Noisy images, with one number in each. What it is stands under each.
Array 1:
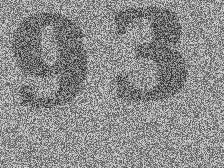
93
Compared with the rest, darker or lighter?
darker
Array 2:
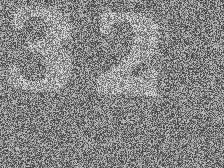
32
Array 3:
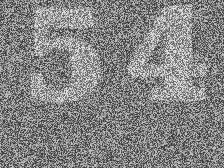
54
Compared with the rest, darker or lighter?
lighter
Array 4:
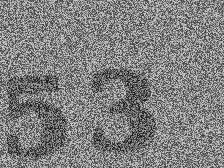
53
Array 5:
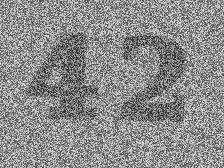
42
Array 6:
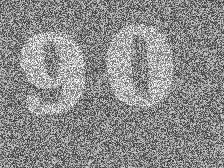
90
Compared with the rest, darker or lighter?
lighter
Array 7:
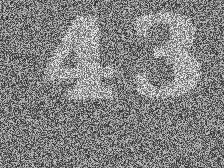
43
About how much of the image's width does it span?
two thirds
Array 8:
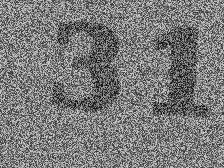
31
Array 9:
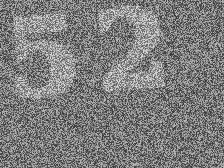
52
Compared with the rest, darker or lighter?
lighter
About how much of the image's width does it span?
two thirds
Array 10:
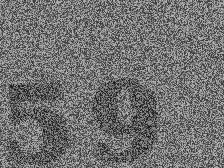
59
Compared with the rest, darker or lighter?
darker
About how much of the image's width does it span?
two thirds
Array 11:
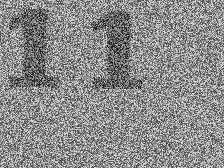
11
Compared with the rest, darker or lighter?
darker
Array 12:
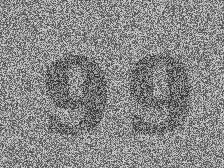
99
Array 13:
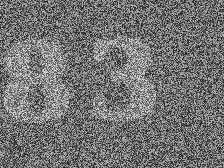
83
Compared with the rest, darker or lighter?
lighter
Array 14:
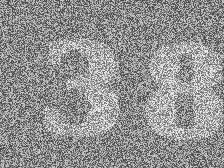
38
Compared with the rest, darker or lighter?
lighter
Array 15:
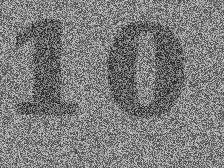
10
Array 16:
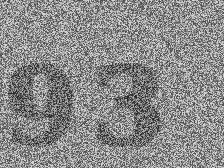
93
